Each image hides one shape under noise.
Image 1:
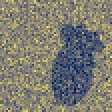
footprint
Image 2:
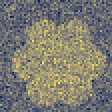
flower
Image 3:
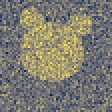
bear's head
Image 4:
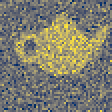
teapot
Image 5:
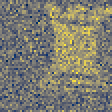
chess rook
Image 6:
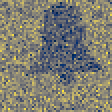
bell
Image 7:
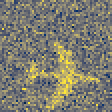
airplane
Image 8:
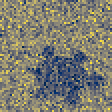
turtle
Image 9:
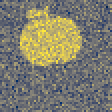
apple
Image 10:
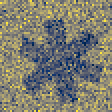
asterisk
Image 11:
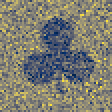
club
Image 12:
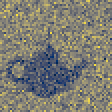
teapot
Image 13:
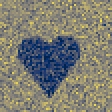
heart
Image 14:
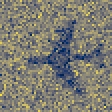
airplane
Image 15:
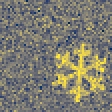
snowflake
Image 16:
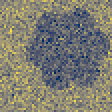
flower
